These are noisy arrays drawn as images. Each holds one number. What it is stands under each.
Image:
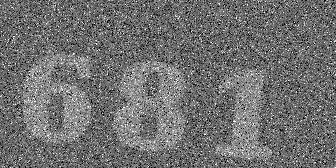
681
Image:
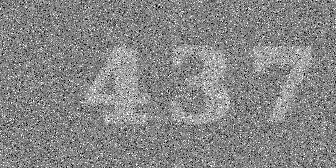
437
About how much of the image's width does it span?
two thirds
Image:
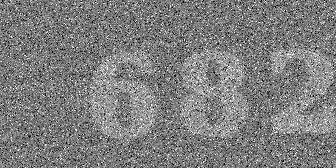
682
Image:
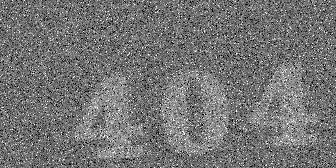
404
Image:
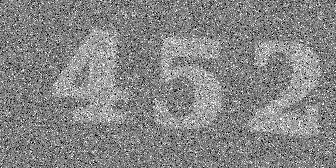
452
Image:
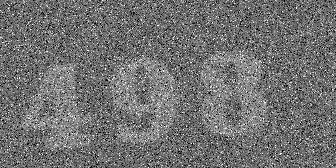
498
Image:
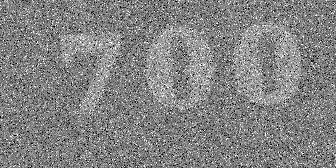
700
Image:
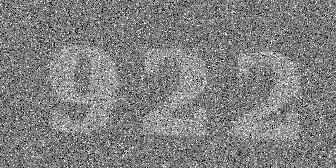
922
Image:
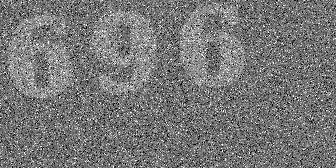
696
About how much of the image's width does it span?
two thirds
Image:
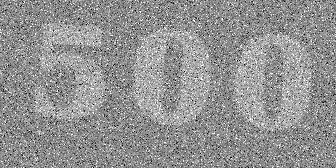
500
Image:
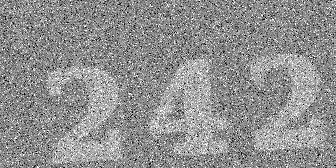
242
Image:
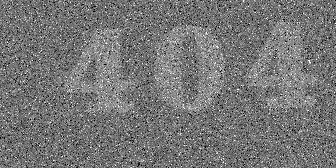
404
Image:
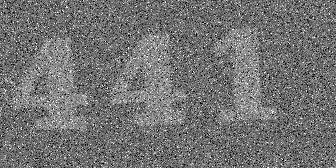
441
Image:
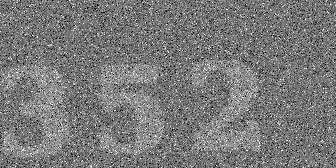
352
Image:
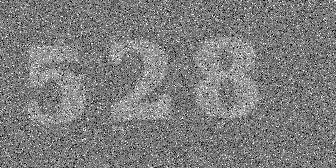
528
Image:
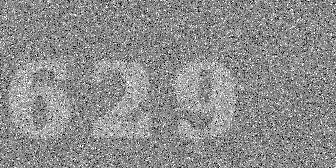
629
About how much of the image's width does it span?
two thirds
